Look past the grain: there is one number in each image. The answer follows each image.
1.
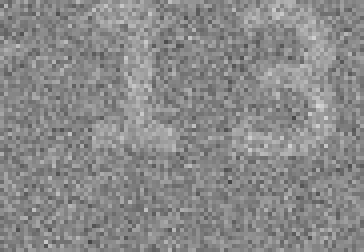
13
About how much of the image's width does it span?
two thirds
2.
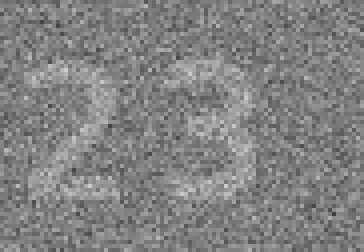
23
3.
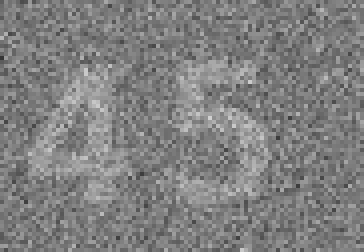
45
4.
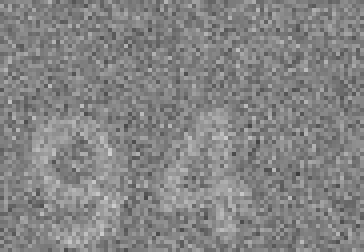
94
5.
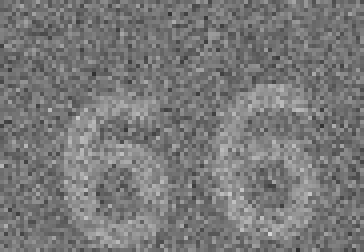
66
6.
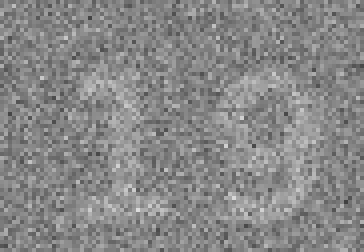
19
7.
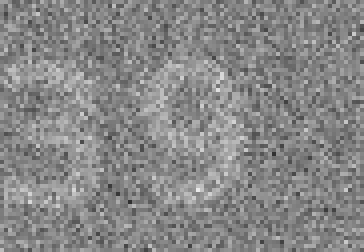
39
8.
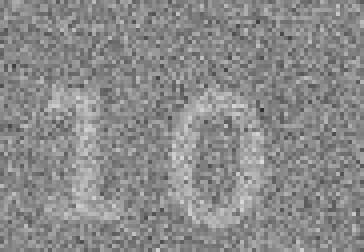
10
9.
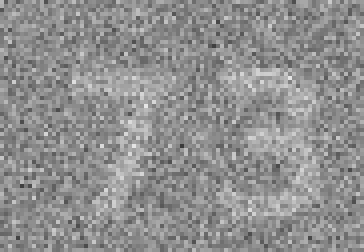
73
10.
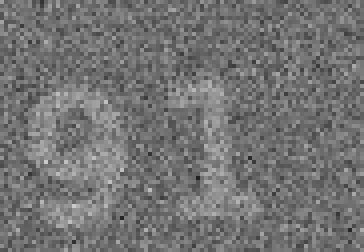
91
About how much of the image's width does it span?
two thirds
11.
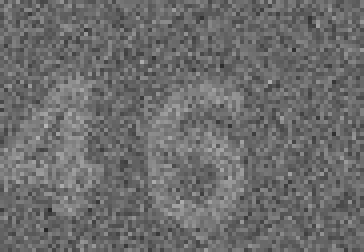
46
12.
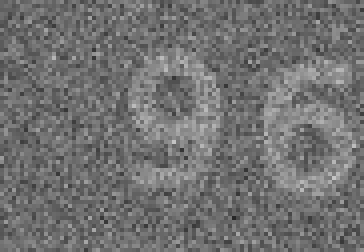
96
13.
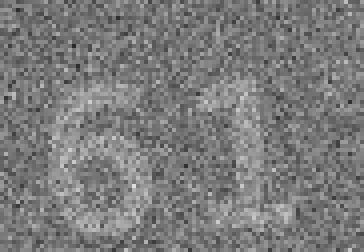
61
